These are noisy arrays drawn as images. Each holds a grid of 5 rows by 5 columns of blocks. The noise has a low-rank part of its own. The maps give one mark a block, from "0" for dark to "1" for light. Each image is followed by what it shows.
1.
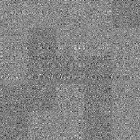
1 1 1 1 0
1 0 1 1 1
1 0 0 0 1
0 0 1 0 1
0 1 1 0 1
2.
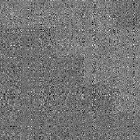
1 1 1 1 0
0 0 1 1 1
0 0 0 1 1
0 0 0 0 1
0 0 0 0 0
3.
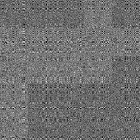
0 0 0 1 0
1 1 1 1 1
1 1 1 1 0
1 0 0 0 0
1 0 0 0 0
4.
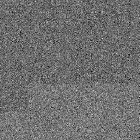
0 0 0 0 0
0 0 0 0 0
0 0 0 0 0
0 1 1 1 1
1 1 1 1 1
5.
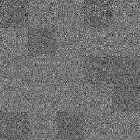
0 1 1 0 1
1 0 1 1 1
1 1 1 0 0
1 1 1 1 0
0 1 0 1 1
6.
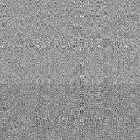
1 1 1 1 1
1 1 1 1 1
1 1 1 1 1
0 0 0 0 0
0 0 0 0 0
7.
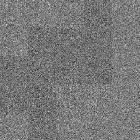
1 1 1 0 1
1 0 0 0 1
0 0 0 0 1
0 0 1 1 1
1 0 1 1 1
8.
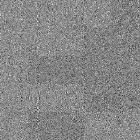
1 1 1 1 0
1 1 1 0 0
1 0 0 0 0
1 1 1 0 0
1 0 0 1 1
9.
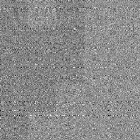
0 1 0 1 1
0 0 0 1 1
0 0 0 1 1
0 0 1 1 1
0 1 1 1 1
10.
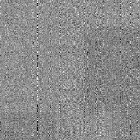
1 1 1 1 1
1 1 1 0 0
1 1 1 0 0
1 1 1 0 0
0 0 1 1 0
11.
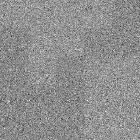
1 1 1 1 0
0 1 1 0 0
0 1 0 1 1
0 0 0 1 1
0 0 0 1 1
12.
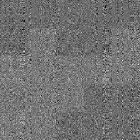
0 0 0 0 0
0 1 0 0 1
1 1 1 1 1
1 1 1 0 0
1 1 0 0 0
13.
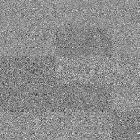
1 1 1 1 1
1 1 0 0 1
0 0 1 1 1
0 0 0 0 1
1 1 1 1 0
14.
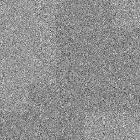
1 1 0 0 1
1 1 0 0 0
1 1 0 0 0
1 0 0 0 0
0 0 0 1 1
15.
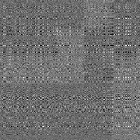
0 0 0 1 0
0 0 1 0 0
1 1 1 0 1
0 0 0 0 1
0 0 0 0 1
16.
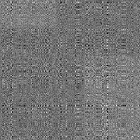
1 1 0 0 0
0 0 0 0 0
0 0 0 1 1
0 0 0 1 1
0 0 0 1 1
